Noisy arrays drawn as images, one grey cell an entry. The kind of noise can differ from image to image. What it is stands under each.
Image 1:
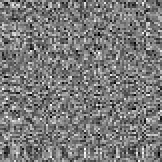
low rank plus noise
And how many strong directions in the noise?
two
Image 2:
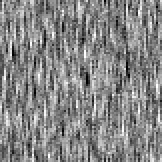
streaked along the columns
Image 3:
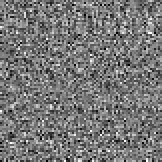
low rank plus noise
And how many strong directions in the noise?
three or four
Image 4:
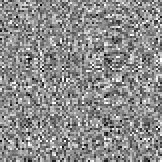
low rank plus noise
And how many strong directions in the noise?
two
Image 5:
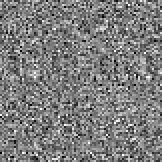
low rank plus noise
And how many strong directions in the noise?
five to eight
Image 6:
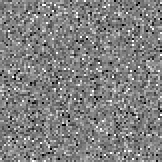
heavy tails
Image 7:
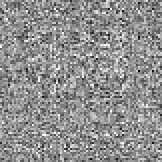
low rank plus noise
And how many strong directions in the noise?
five to eight
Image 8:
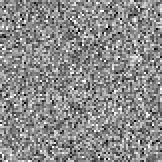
independent entries
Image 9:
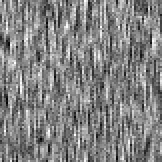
streaked along the columns
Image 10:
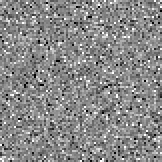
heavy tails
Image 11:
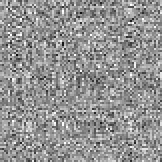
low rank plus noise
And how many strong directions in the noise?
two
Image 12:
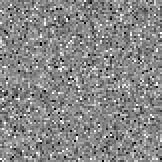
heavy tails
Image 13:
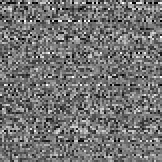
rows of uneven size
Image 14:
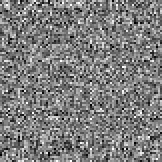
low rank plus noise
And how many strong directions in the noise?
five to eight
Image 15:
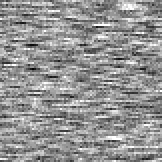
streaked along the rows
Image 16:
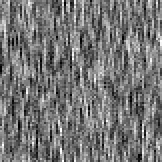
streaked along the columns
